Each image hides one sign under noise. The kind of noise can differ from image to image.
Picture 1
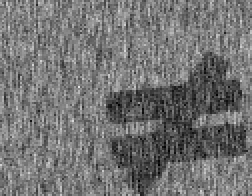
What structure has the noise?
streaked along the columns
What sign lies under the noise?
not-equal sign
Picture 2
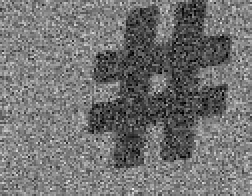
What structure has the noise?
low rank plus noise
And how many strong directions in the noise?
three or four
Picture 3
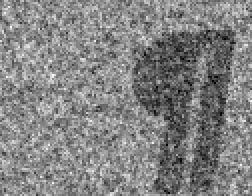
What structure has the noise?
blotchy
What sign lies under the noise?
pilcrow
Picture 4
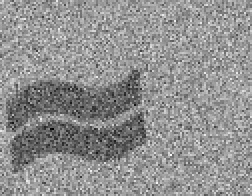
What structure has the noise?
independent entries
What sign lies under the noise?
approximately sign
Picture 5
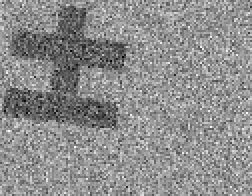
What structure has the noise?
independent entries
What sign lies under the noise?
plus-minus sign
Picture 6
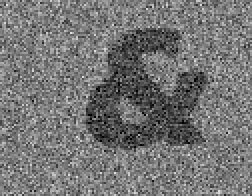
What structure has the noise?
low rank plus noise
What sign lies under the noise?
ampersand
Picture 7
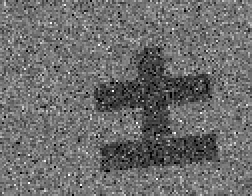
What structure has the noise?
heavy tails
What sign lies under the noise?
plus-minus sign
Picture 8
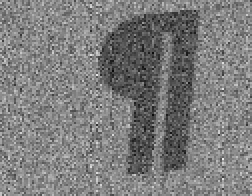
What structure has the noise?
columns of uneven size
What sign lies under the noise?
pilcrow
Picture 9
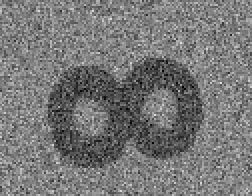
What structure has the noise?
independent entries
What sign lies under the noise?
infinity sign
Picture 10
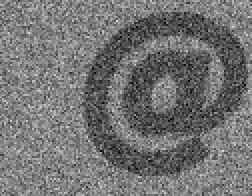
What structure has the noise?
independent entries
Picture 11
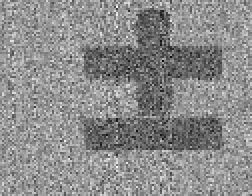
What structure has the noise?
columns of uneven size
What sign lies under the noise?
plus-minus sign
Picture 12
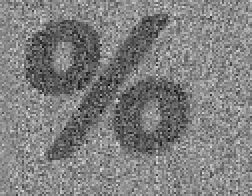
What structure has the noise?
columns of uneven size
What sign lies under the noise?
percent sign
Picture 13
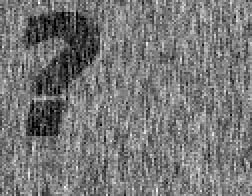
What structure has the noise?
streaked along the columns
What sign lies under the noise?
question mark
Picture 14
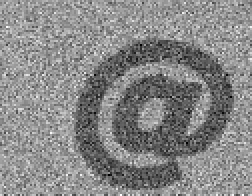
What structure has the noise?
rows of uneven size
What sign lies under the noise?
at sign
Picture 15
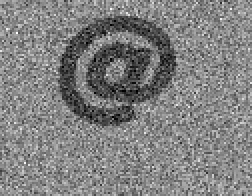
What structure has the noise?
low rank plus noise
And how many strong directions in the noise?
two
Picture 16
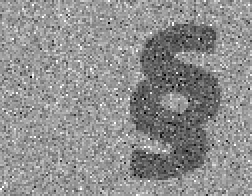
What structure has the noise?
heavy tails
